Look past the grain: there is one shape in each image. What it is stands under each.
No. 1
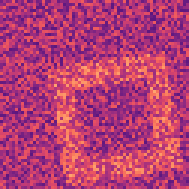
light square frame
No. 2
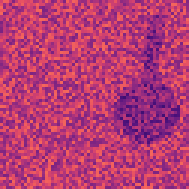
dark lollipop
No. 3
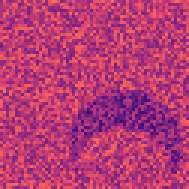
dark crescent
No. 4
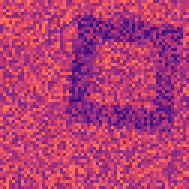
dark square frame
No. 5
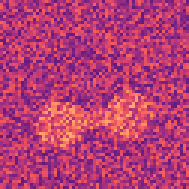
light dumbbell
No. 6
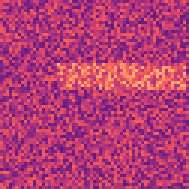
light bar
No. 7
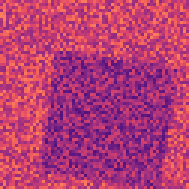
dark square
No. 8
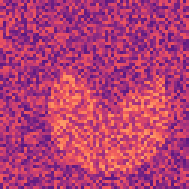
light disc with a wedge cut out
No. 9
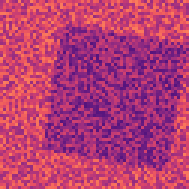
dark square
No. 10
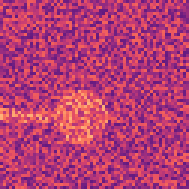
light lollipop
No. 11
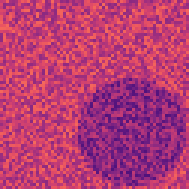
dark disc
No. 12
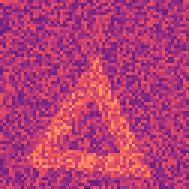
light triangle frame
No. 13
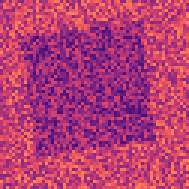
dark square
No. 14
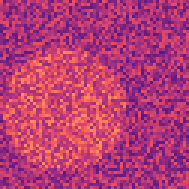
light disc
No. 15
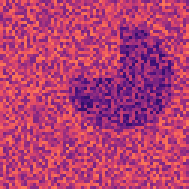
dark disc with a wedge cut out
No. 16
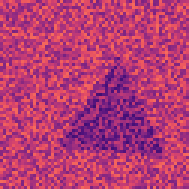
dark triangle
